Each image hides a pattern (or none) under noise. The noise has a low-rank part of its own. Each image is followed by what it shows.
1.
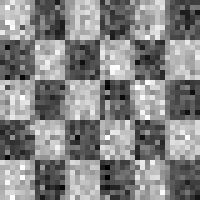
a checkerboard
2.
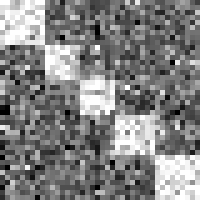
blocks along the diagonal
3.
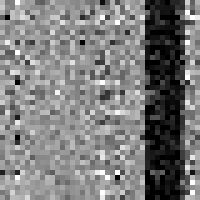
one band of columns
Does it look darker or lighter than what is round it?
darker
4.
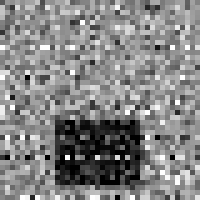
one block
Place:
bottom middle
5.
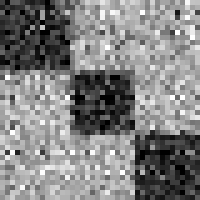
blocks along the diagonal
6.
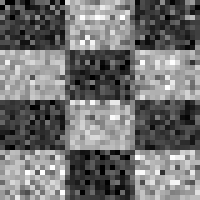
a checkerboard
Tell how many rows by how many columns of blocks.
4 by 3
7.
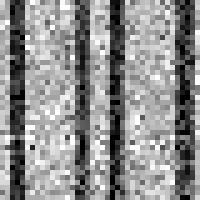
bands of columns
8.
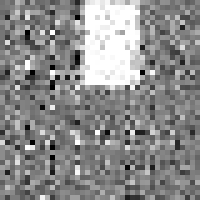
one block
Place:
top middle
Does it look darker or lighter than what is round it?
lighter
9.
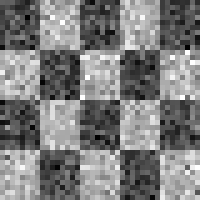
a checkerboard
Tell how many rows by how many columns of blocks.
4 by 5
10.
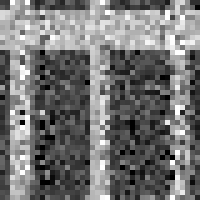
bands of rows crossing bands of columns
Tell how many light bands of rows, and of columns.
1 and 3
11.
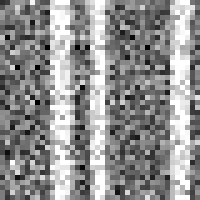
bands of columns
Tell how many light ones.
3
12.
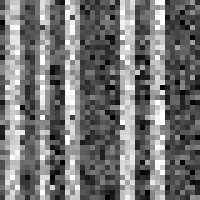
bands of columns
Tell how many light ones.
5
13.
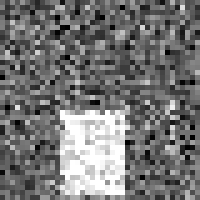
one block
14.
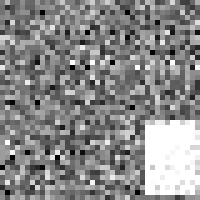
one block
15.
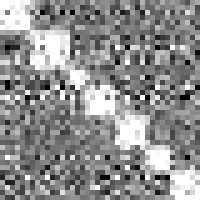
blocks along the diagonal
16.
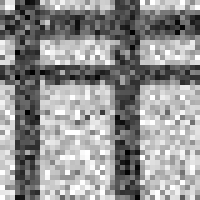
bands of rows crossing bands of columns
